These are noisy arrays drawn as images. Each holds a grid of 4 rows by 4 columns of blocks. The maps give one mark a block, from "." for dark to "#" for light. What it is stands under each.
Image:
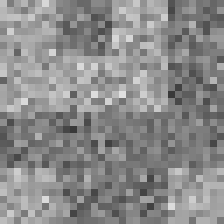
# . # .
# # # .
. . . .
# . . #
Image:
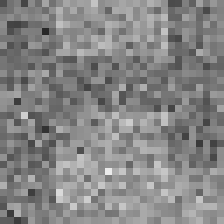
. # # .
. . . .
. # # .
. # # #
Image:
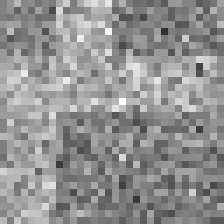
. # . .
# # # #
# . . .
# . . .
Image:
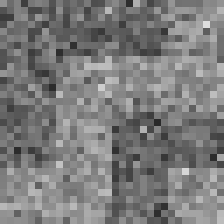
. . . #
. # # #
. # . .
# # . #
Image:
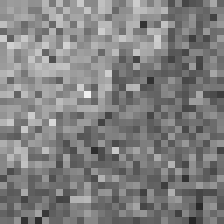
# # # .
# # . .
# . . .
. . . .
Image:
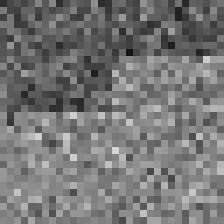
. . . .
. . # #
# # # #
# # # #
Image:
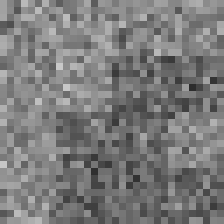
# # # #
# # . .
# . . #
# . . .
